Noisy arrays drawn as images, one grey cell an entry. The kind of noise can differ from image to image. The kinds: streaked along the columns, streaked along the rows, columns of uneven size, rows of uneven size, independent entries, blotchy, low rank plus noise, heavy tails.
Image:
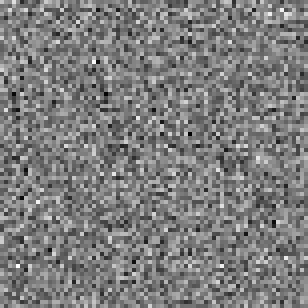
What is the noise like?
low rank plus noise
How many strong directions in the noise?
five to eight
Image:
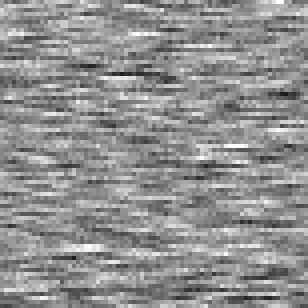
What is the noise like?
streaked along the rows
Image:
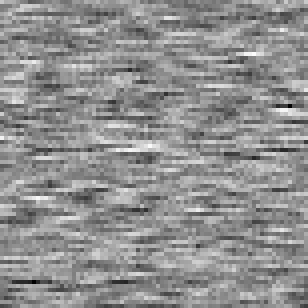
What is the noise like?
streaked along the rows
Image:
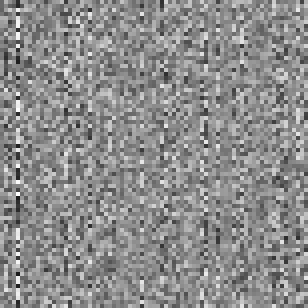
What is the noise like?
columns of uneven size
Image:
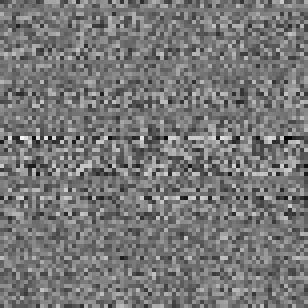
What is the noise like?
rows of uneven size
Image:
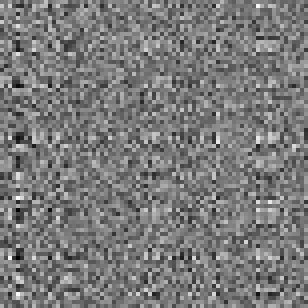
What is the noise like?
low rank plus noise
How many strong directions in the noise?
one
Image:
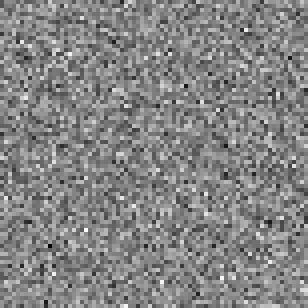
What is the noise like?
independent entries
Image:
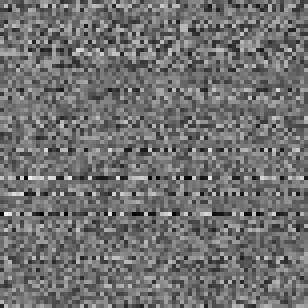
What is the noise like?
rows of uneven size
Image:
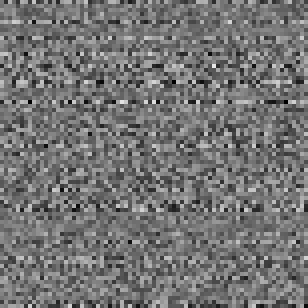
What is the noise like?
rows of uneven size
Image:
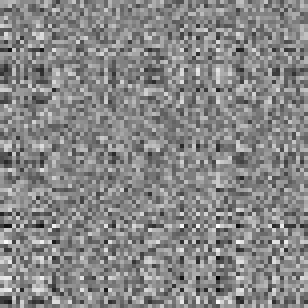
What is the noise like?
low rank plus noise
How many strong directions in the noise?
one
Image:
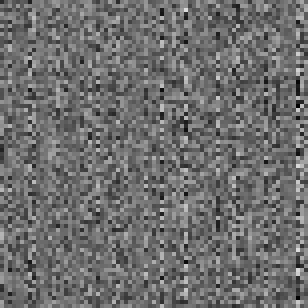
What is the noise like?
columns of uneven size
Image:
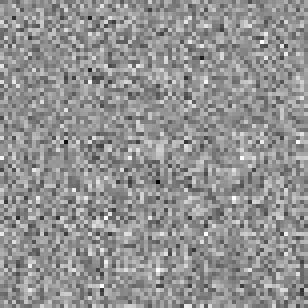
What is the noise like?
low rank plus noise
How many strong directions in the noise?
five to eight
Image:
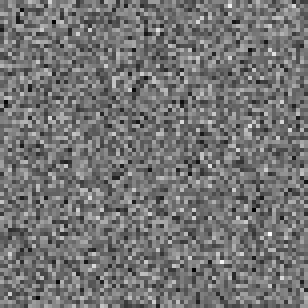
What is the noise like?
independent entries
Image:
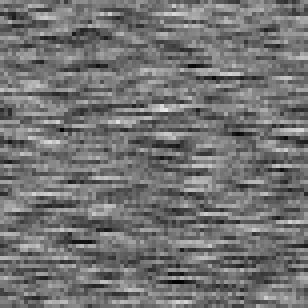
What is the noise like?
streaked along the rows
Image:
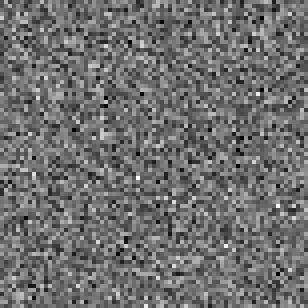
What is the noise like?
independent entries
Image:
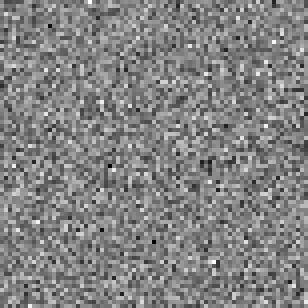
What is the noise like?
independent entries
